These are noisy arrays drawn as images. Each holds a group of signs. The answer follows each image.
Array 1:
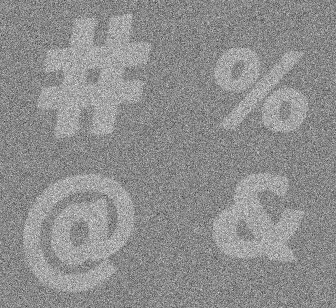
top left: light hash sign; top right: light percent sign; bottom left: light at sign; bottom right: light ampersand
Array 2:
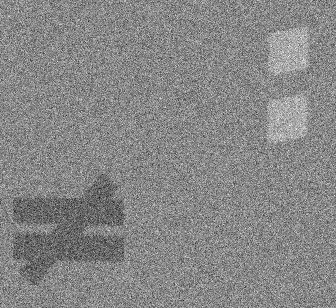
top right: light colon; bottom left: dark not-equal sign
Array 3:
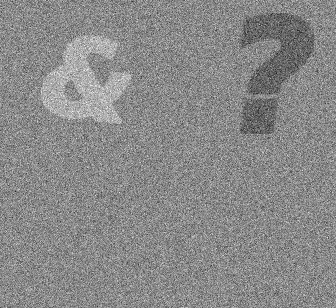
top left: light ampersand; top right: dark question mark
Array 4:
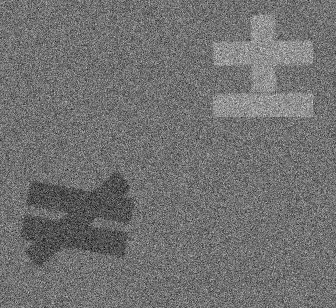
top right: light plus-minus sign; bottom left: dark not-equal sign
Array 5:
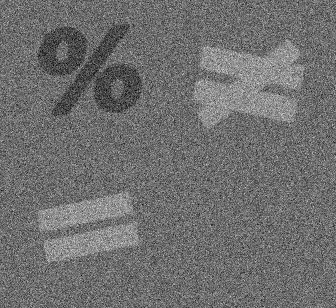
top left: dark percent sign; top right: light not-equal sign; bottom left: light equals sign
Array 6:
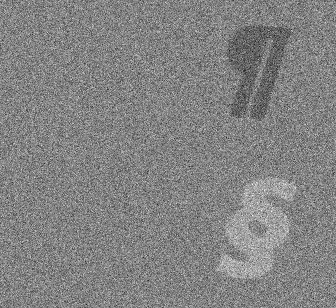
top right: dark pilcrow; bottom right: light section sign
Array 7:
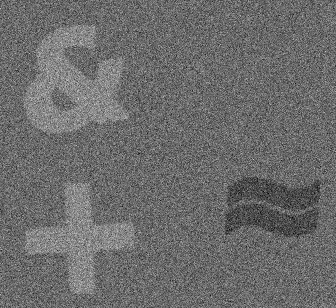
top left: light ampersand; bottom left: light plus sign; bottom right: dark approximately sign
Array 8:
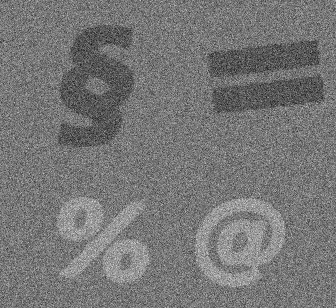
top left: dark section sign; top right: dark equals sign; bottom left: light percent sign; bottom right: light at sign
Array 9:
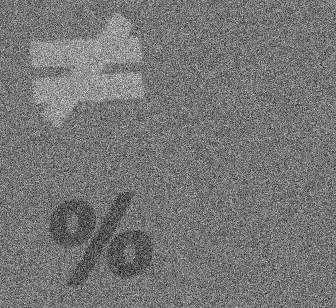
top left: light not-equal sign; bottom left: dark percent sign
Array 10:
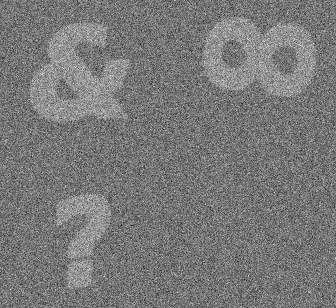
top left: light ampersand; top right: light infinity sign; bottom left: light question mark
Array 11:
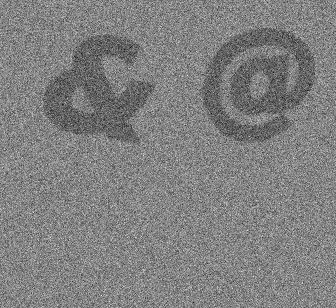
top left: dark ampersand; top right: dark at sign
